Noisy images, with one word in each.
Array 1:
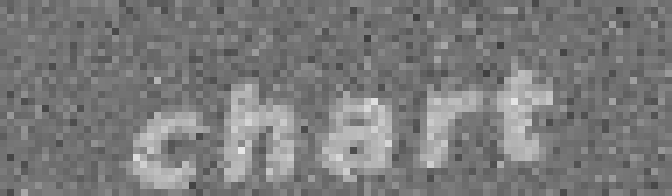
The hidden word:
chart
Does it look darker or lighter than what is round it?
lighter
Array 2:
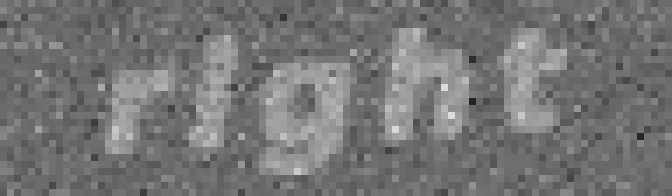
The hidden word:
right
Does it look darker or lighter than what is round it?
lighter
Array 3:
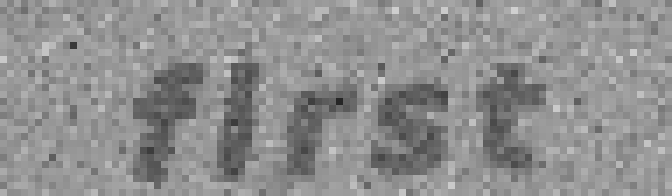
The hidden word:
first
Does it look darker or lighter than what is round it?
darker
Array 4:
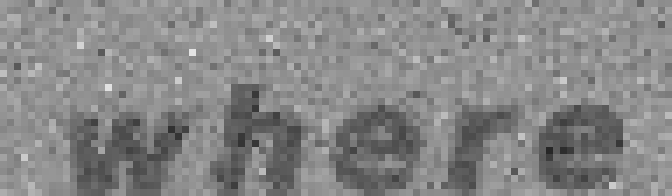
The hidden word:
where
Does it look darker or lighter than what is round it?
darker
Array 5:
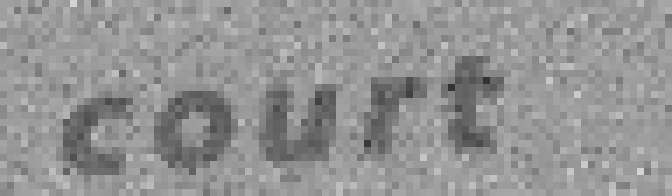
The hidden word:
court
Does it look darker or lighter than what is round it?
darker
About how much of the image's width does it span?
two thirds
